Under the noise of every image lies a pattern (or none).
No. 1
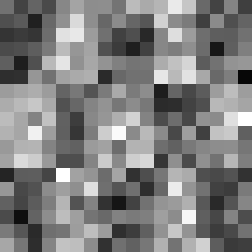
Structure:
a checkerboard
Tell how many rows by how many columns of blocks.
3 by 5
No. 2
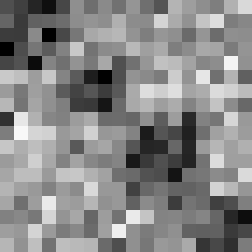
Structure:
blocks along the diagonal
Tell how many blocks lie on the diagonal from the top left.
4
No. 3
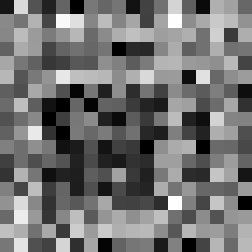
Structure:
bands of rows crossing bands of columns
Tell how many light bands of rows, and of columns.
3 and 3
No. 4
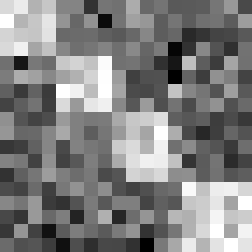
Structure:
blocks along the diagonal
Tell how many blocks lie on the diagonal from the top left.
4
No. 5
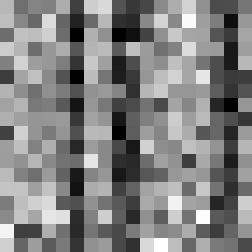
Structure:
bands of columns
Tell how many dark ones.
3
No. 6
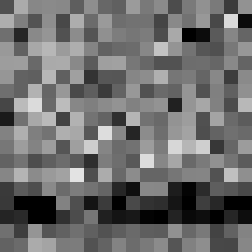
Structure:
one band of rows
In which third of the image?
bottom
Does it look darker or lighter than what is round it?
darker
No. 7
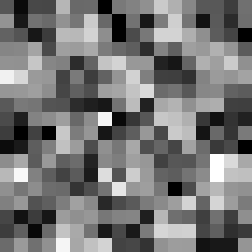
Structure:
a checkerboard
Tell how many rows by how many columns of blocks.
5 by 5
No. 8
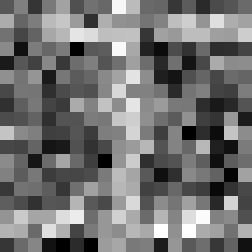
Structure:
bands of rows crossing bands of columns
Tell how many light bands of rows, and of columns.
2 and 1
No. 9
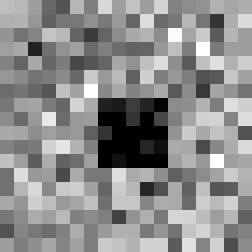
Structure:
one block
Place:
centre
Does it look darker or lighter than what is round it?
darker
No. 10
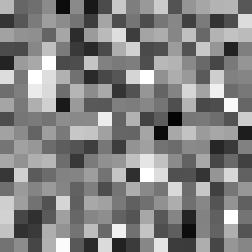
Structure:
only noise
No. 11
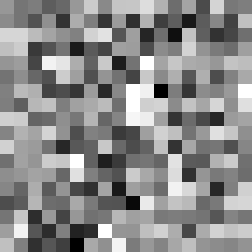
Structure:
only noise
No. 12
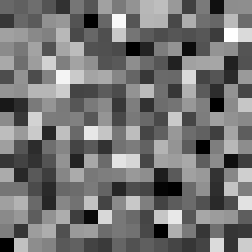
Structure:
only noise
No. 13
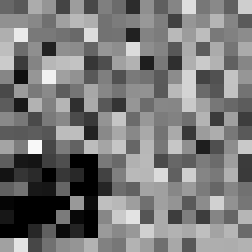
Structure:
one block
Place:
bottom left
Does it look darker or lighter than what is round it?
darker
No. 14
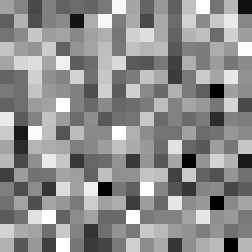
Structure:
only noise
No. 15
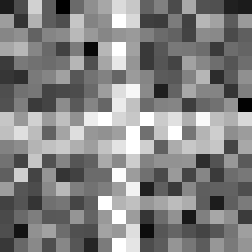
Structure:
bands of rows crossing bands of columns
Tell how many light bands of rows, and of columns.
1 and 1
